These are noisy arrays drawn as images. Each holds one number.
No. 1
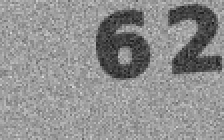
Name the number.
62
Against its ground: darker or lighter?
darker
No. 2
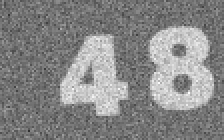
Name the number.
48
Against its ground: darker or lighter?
lighter
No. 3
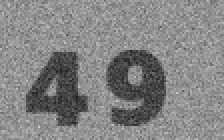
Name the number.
49
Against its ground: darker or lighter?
darker
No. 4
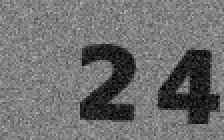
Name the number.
24
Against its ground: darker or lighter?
darker
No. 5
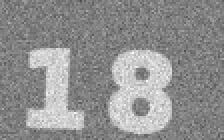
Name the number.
18
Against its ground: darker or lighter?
lighter
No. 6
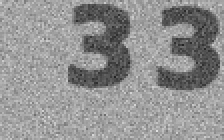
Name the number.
33
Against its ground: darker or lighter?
darker
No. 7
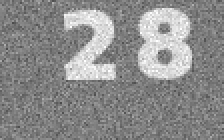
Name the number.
28
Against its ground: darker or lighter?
lighter
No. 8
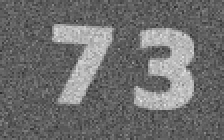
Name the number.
73
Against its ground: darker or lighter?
lighter
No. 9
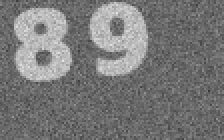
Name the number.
89
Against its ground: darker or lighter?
lighter
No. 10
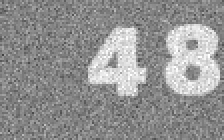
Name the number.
48
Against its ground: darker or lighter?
lighter
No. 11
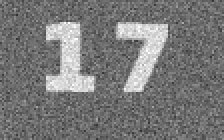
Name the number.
17
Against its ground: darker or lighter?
lighter
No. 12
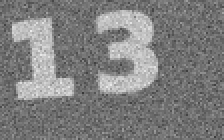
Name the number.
13
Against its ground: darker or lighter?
lighter
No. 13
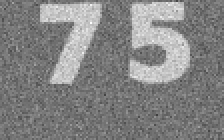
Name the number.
75
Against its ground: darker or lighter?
lighter
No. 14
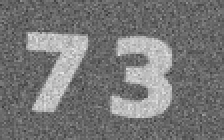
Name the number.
73
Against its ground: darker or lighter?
lighter
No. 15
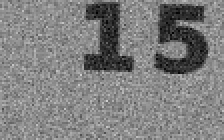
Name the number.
15
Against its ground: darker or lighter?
darker
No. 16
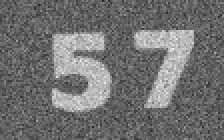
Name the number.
57
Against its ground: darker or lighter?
lighter
